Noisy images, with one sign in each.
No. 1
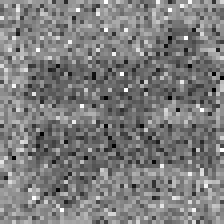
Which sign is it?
not-equal sign
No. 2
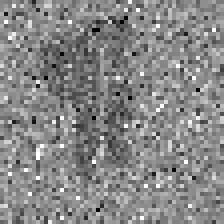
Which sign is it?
pilcrow
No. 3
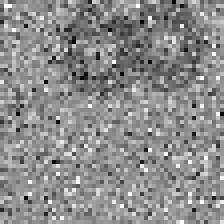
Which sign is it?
infinity sign
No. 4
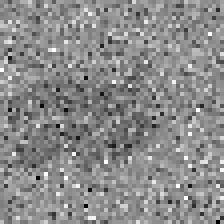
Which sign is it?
approximately sign
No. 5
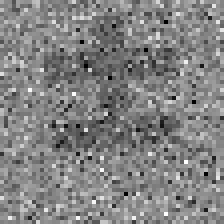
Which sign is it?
plus-minus sign
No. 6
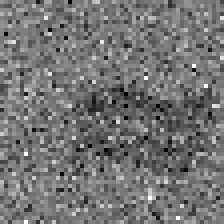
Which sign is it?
approximately sign
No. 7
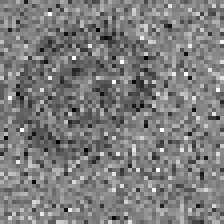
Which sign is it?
at sign
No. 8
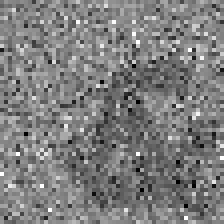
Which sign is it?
ampersand
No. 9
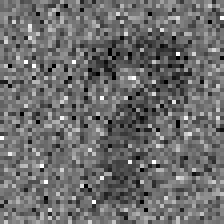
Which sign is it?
question mark
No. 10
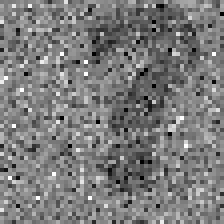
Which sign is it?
question mark
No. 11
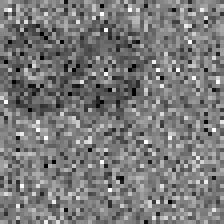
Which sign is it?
infinity sign
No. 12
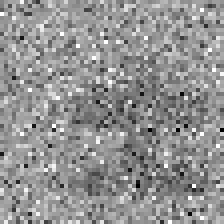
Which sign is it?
plus-minus sign
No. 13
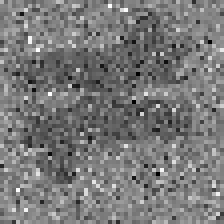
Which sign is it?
not-equal sign
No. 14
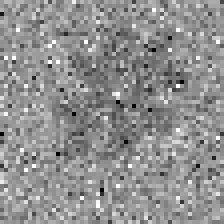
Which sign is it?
hash sign
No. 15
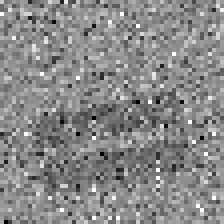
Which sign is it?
equals sign
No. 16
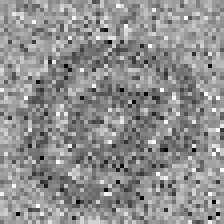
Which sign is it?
at sign
